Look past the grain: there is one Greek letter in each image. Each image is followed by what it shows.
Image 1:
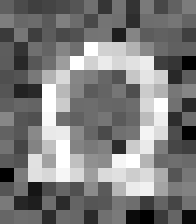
light omega
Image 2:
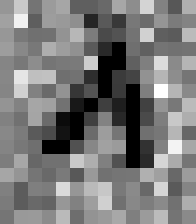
dark lambda
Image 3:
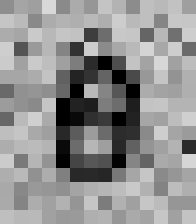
dark theta
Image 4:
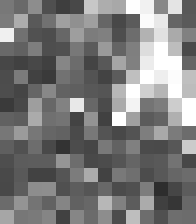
light lambda
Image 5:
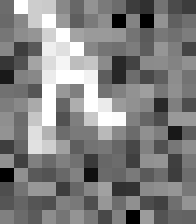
light lambda
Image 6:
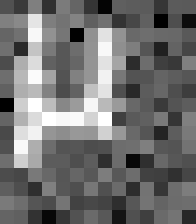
light mu
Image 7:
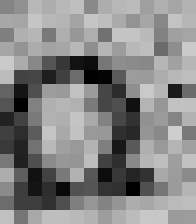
dark omega
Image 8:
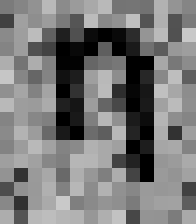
dark eta
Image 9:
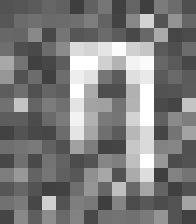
light eta
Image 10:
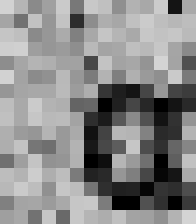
dark alpha
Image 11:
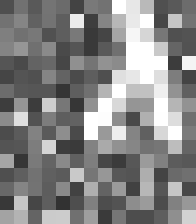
light lambda
